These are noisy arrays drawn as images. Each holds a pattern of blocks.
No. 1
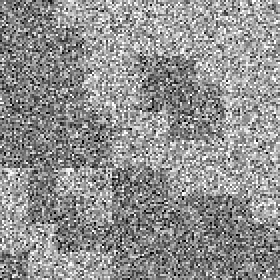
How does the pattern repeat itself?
mirrored about the diagonal from the bottom left
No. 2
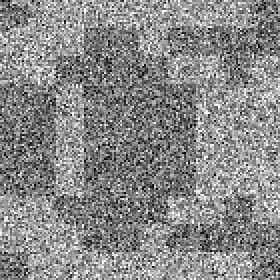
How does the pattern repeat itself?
top and bottom mirror each other
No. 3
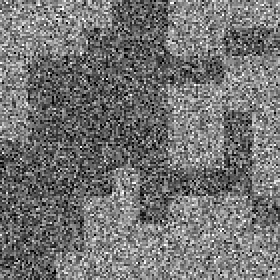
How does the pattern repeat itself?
no symmetry
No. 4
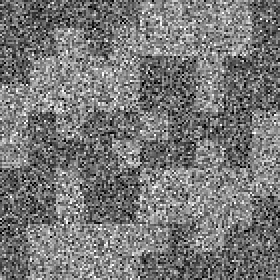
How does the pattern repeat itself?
the same after a half turn
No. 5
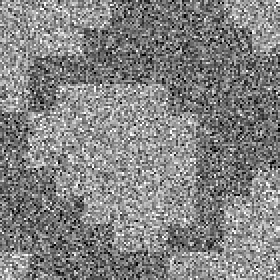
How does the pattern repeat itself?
mirrored about the diagonal from the bottom left
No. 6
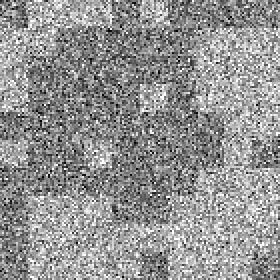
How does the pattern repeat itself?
mirrored about the diagonal from the top left
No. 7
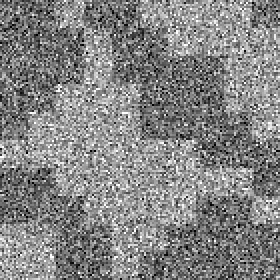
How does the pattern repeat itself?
mirrored about the diagonal from the bottom left
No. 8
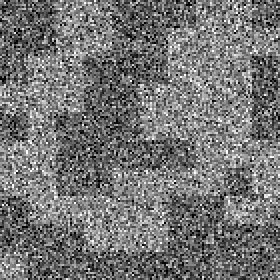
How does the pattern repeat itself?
no symmetry
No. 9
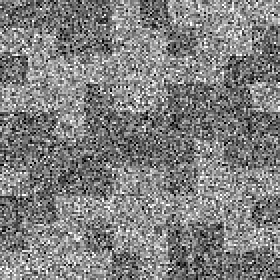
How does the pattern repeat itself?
the same after a half turn
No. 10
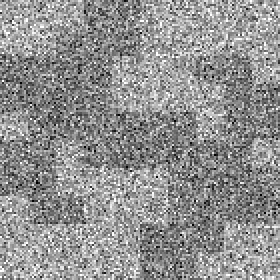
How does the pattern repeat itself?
the same after a half turn
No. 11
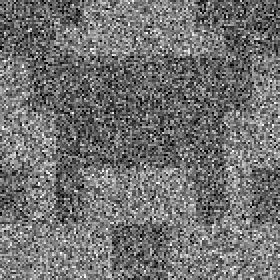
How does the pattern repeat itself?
left and right mirror each other
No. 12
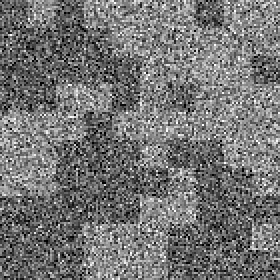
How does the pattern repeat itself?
mirrored about the diagonal from the bottom left
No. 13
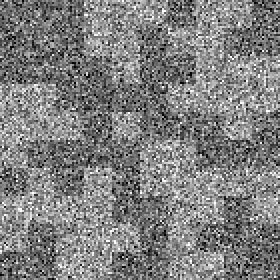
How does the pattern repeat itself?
mirrored about the diagonal from the top left
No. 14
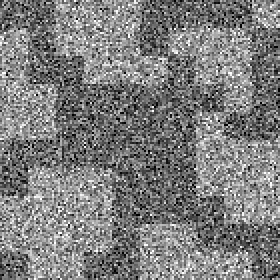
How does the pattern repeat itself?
mirrored about the diagonal from the bottom left
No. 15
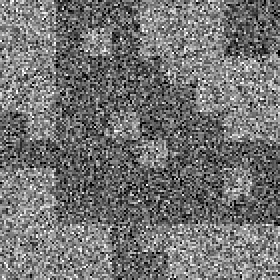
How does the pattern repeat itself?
mirrored about the diagonal from the bottom left
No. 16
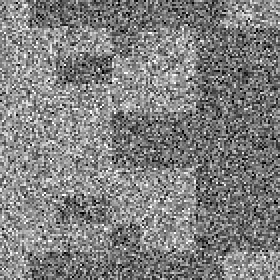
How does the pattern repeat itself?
top and bottom mirror each other
